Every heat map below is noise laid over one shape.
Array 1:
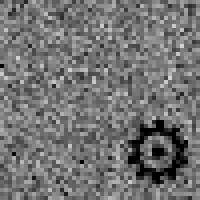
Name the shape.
gear
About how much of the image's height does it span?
a third
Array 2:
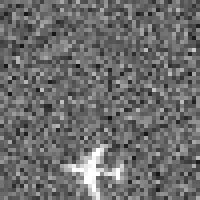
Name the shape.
airplane
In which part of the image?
bottom middle
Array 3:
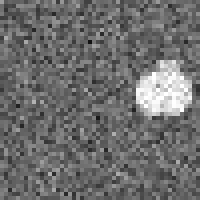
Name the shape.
apple
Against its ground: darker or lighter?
lighter
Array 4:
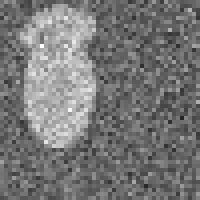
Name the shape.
footprint
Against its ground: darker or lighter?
lighter
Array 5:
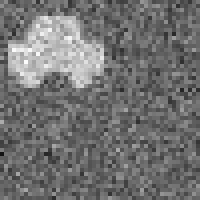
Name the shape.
car
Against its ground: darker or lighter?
lighter
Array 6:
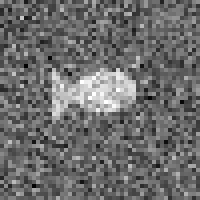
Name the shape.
fish
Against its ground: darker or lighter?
lighter
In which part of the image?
centre
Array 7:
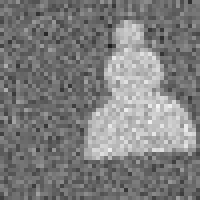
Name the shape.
chess pawn
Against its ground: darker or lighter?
lighter
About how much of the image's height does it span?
two thirds
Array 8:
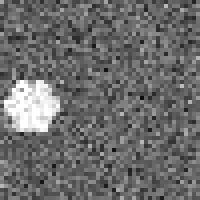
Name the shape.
flower
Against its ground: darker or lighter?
lighter
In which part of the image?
middle left
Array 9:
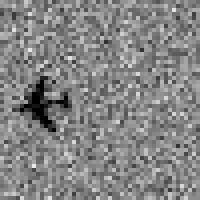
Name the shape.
airplane
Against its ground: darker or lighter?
darker
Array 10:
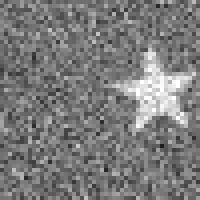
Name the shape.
star
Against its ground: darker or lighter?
lighter
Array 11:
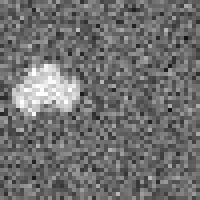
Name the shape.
car
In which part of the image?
middle left
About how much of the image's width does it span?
a third
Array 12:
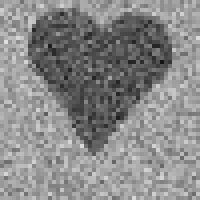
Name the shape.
heart
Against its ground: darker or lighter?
darker
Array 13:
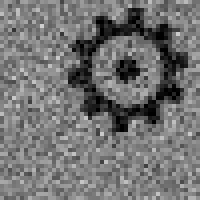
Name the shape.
gear
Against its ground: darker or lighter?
darker
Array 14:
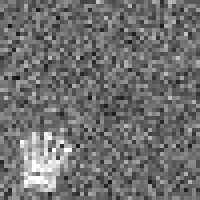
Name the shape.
chess queen
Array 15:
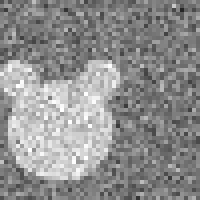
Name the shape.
bear's head
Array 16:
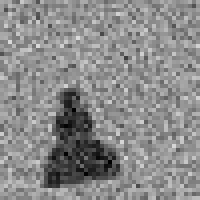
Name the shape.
chess pawn
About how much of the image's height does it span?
half
